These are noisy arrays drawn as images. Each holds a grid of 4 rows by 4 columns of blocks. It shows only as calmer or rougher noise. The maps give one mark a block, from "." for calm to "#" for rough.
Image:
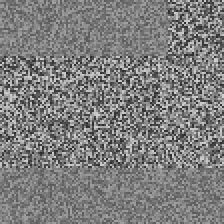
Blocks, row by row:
...#
####
####
....
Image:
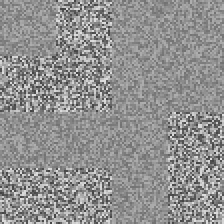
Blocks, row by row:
.#..
##..
...#
##.#
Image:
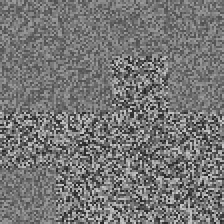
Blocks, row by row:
....
..#.
####
.###
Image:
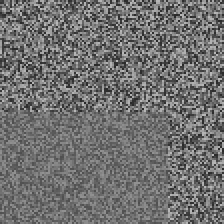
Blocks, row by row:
####
####
...#
...#
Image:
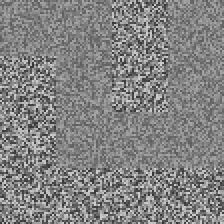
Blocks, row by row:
..#.
#.#.
#...
####
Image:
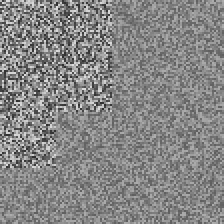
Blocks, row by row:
##..
##..
#...
....
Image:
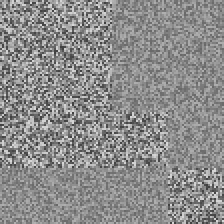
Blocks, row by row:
##..
##..
###.
...#
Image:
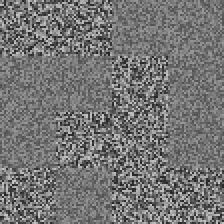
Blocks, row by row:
##..
..#.
.##.
#.##
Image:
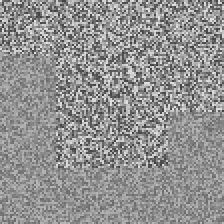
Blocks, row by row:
####
.###
.##.
....
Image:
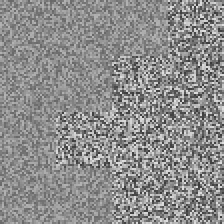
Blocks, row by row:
...#
..##
.###
..##
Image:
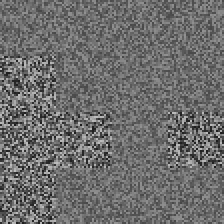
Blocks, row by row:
....
#...
##.#
#...
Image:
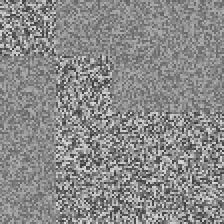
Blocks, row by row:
#...
.#..
.###
.###
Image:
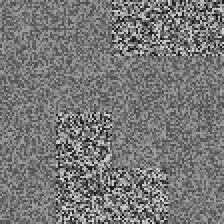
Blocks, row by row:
..##
....
.#..
.##.
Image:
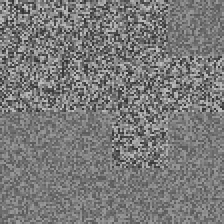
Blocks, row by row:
###.
####
..#.
....
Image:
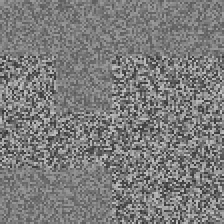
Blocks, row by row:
....
#.##
####
..##
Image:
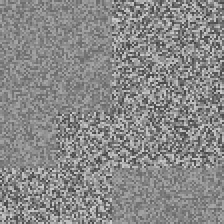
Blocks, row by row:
..##
..##
.###
##..
